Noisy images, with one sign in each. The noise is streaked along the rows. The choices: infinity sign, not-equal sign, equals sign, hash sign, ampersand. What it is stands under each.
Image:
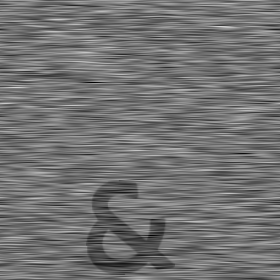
ampersand
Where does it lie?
bottom middle
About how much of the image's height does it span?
a third
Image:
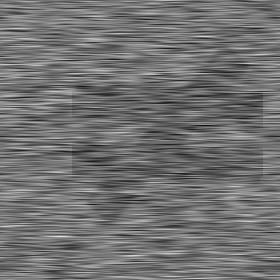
not-equal sign
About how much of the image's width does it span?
two thirds
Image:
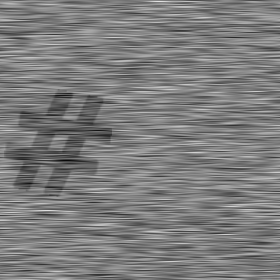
hash sign
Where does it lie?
middle left
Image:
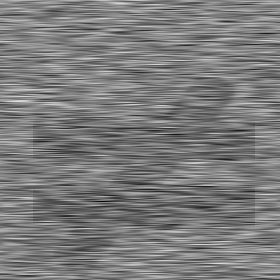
not-equal sign
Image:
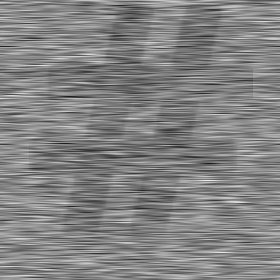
hash sign
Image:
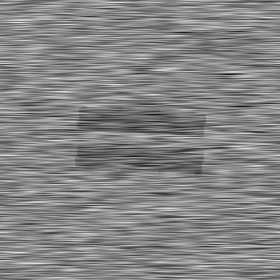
equals sign
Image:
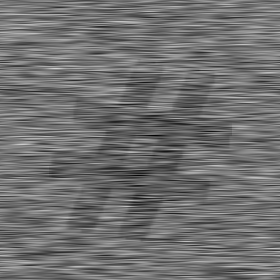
hash sign
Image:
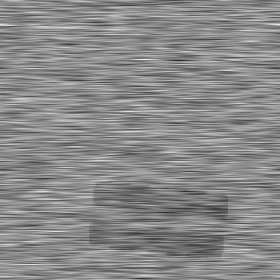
equals sign
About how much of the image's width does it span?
half
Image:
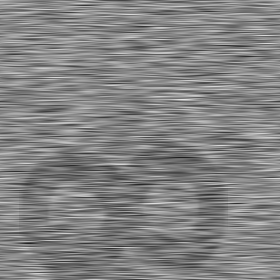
infinity sign
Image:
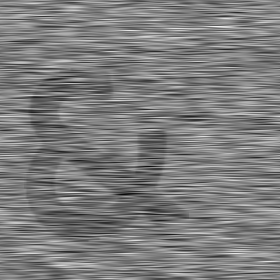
ampersand
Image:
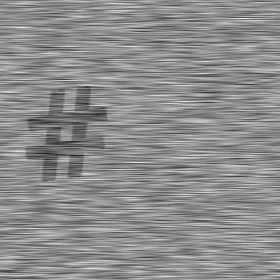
hash sign
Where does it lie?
middle left
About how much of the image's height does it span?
a third
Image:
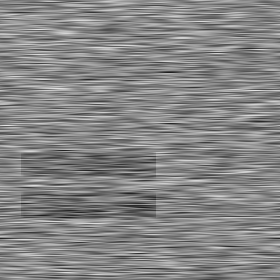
equals sign
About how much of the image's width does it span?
half
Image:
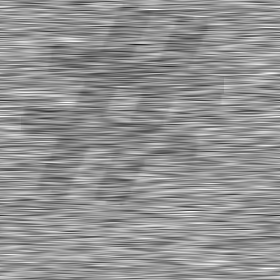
hash sign
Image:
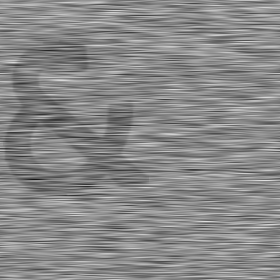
ampersand
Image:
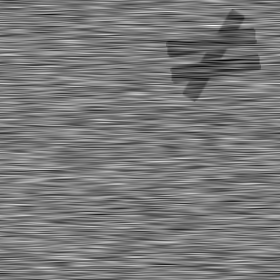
not-equal sign
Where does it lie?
top right
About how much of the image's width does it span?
a third
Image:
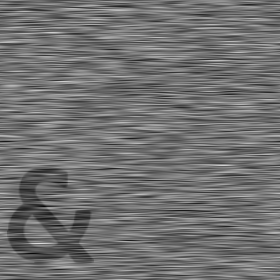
ampersand
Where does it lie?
bottom left
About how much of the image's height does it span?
a third
